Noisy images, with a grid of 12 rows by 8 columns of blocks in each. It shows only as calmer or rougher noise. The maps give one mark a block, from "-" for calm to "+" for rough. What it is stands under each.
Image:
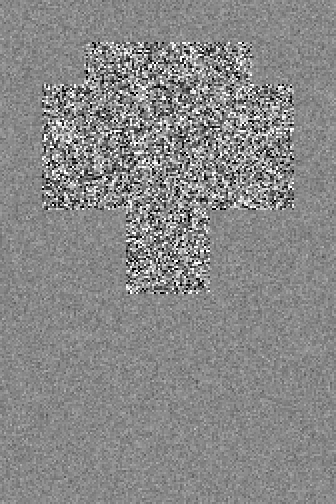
- - - - - - - -
- - + + + + - -
- + + + + + + -
- + + + + + + -
- + + + + + + -
- - - + + - - -
- - - + + - - -
- - - - - - - -
- - - - - - - -
- - - - - - - -
- - - - - - - -
- - - - - - - -
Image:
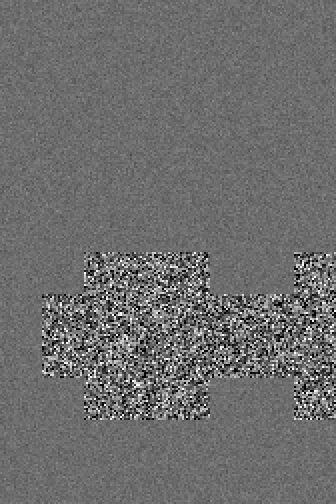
- - - - - - - -
- - - - - - - -
- - - - - - - -
- - - - - - - -
- - - - - - - -
- - - - - - - -
- - + + + - - +
- + + + + + + +
- + + + + + + +
- - + + + - - +
- - - - - - - -
- - - - - - - -
